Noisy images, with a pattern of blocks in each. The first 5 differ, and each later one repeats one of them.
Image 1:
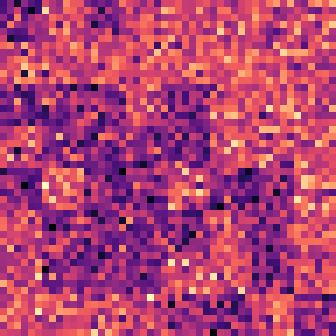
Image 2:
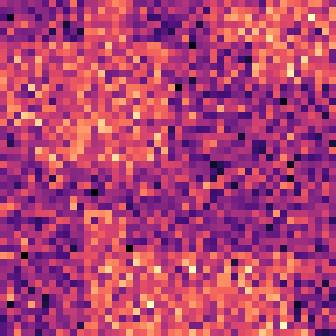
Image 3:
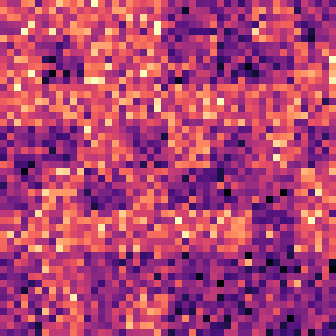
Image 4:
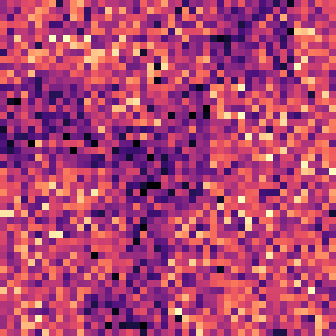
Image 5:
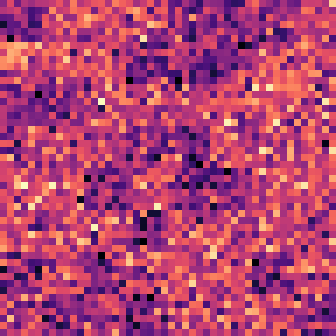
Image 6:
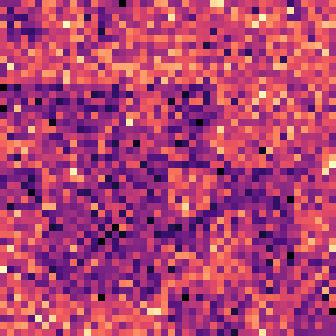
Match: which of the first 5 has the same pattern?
1
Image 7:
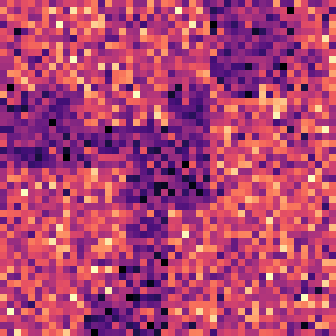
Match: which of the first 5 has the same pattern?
4
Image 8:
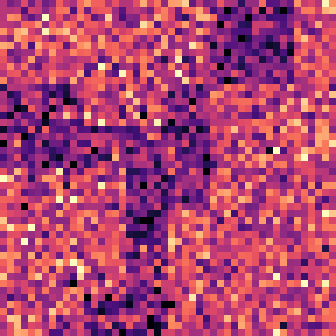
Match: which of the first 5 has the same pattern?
4
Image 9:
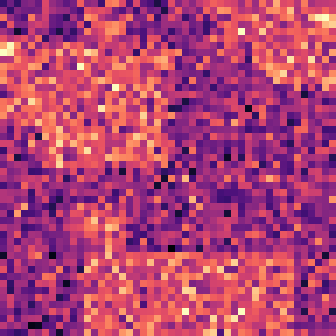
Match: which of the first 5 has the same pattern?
2
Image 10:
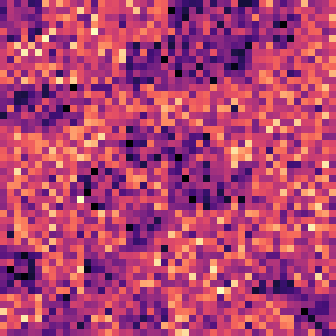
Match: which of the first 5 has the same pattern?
5
